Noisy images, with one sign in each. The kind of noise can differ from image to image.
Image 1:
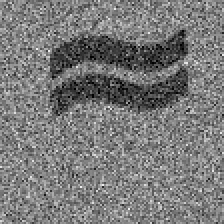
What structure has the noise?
independent entries
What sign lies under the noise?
approximately sign
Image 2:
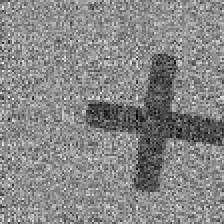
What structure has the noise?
low rank plus noise
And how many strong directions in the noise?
three or four
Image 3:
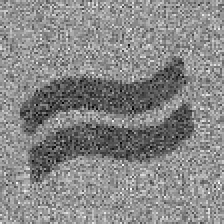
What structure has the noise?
low rank plus noise
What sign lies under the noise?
approximately sign
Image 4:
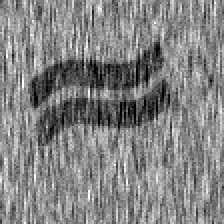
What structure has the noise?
streaked along the columns
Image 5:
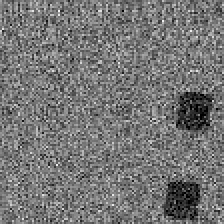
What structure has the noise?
low rank plus noise
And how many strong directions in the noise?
three or four
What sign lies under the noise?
colon
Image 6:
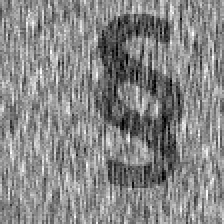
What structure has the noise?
streaked along the columns
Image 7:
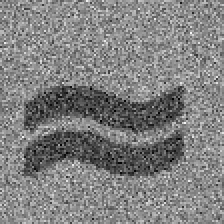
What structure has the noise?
independent entries
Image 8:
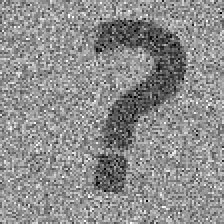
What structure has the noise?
independent entries
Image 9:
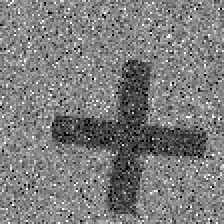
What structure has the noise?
heavy tails
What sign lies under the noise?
plus sign
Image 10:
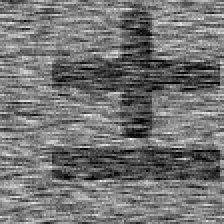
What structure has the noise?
streaked along the rows
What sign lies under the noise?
plus-minus sign
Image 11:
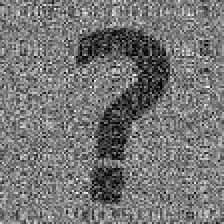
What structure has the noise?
low rank plus noise
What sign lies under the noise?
question mark
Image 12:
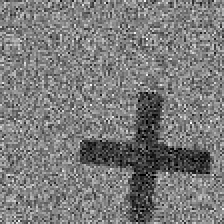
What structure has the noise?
low rank plus noise
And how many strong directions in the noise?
three or four
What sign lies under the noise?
plus sign
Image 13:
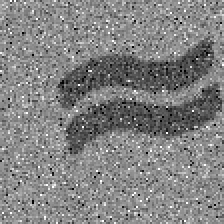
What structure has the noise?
heavy tails
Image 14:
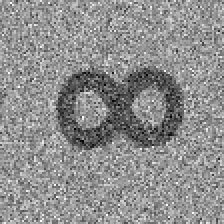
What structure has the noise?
independent entries
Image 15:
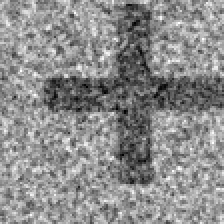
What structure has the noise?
blotchy
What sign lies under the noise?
plus sign
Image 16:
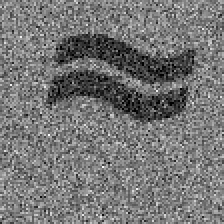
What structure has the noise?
independent entries
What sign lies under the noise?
approximately sign
